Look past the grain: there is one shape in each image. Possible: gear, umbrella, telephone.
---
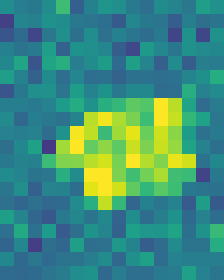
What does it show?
light telephone
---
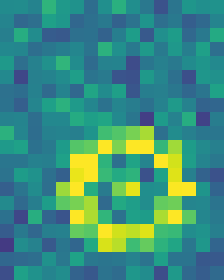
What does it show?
light gear
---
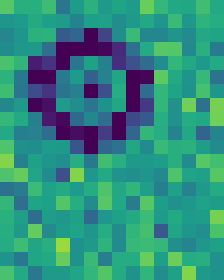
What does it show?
dark gear
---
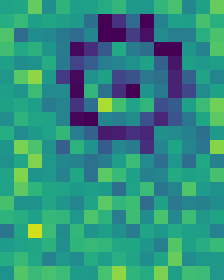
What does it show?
dark gear
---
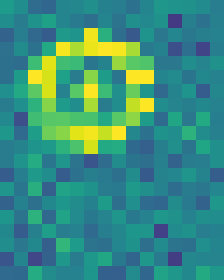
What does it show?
light gear
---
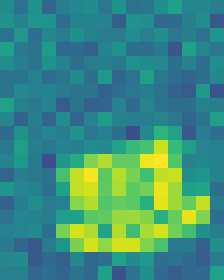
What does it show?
light telephone
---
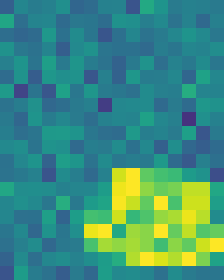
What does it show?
light telephone
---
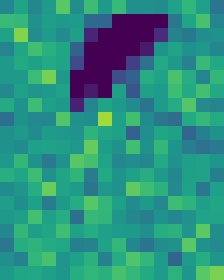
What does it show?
dark umbrella
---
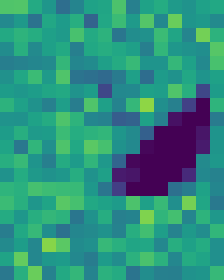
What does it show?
dark umbrella
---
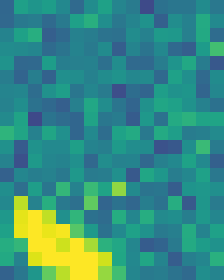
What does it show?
light umbrella
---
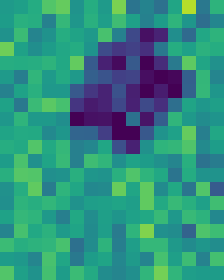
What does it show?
dark telephone
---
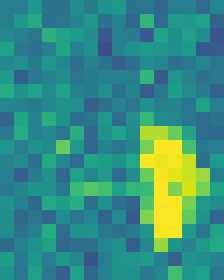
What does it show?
light umbrella
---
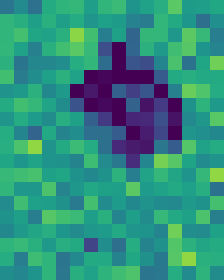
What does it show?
dark telephone
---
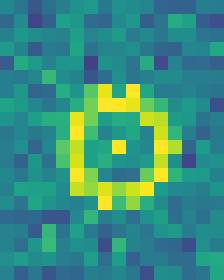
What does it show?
light gear
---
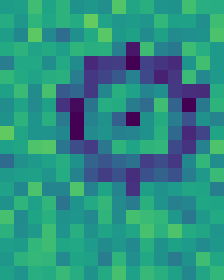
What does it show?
dark gear
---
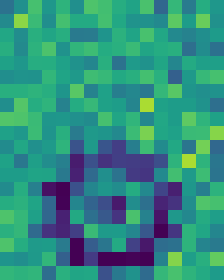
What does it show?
dark gear
